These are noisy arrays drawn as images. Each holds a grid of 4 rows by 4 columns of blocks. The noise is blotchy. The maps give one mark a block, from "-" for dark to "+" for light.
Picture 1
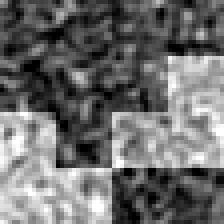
- - - -
- - - +
+ - + +
+ + - -
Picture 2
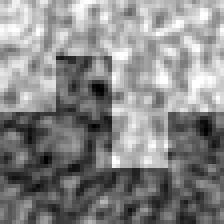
+ + + +
+ - + +
- - + -
- - - -
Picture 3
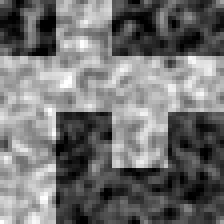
- + - -
+ + + +
+ - + -
+ - - -
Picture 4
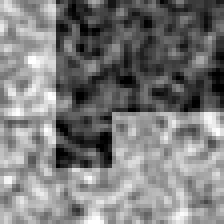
+ - - -
+ - - -
+ - + +
+ + + +
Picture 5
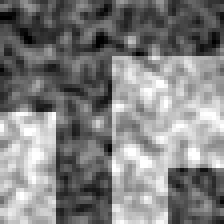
- - - -
- - + +
+ - + +
+ - + -
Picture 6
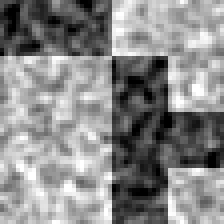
- - + +
+ + - +
+ + - -
+ + - +
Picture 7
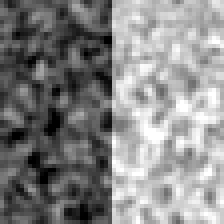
- - + +
- - + +
- - + +
- - + +
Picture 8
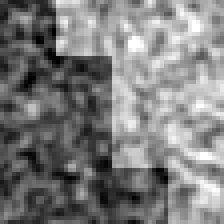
- + + +
- - + +
- - + +
- - - +
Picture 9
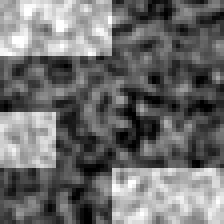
+ + - -
- - - -
+ - - -
- - + +
